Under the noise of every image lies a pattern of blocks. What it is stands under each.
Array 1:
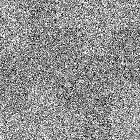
the same after a half turn
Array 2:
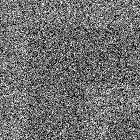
mirrored about the diagonal from the top left
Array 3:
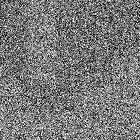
no symmetry
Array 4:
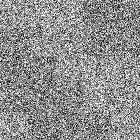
mirrored about the diagonal from the bottom left
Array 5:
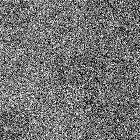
top and bottom mirror each other
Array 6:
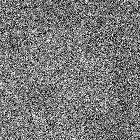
mirrored about the diagonal from the bottom left
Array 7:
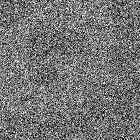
mirrored about the diagonal from the top left
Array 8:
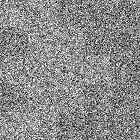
top and bottom mirror each other
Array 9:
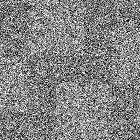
the same after a half turn
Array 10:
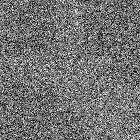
mirrored about the diagonal from the top left
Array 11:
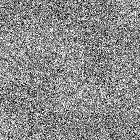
the same after a half turn
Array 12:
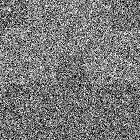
left and right mirror each other
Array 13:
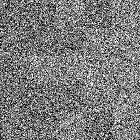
top and bottom mirror each other
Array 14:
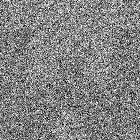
left and right mirror each other
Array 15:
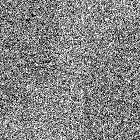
the same after a half turn
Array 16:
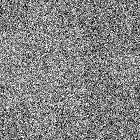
top and bottom mirror each other
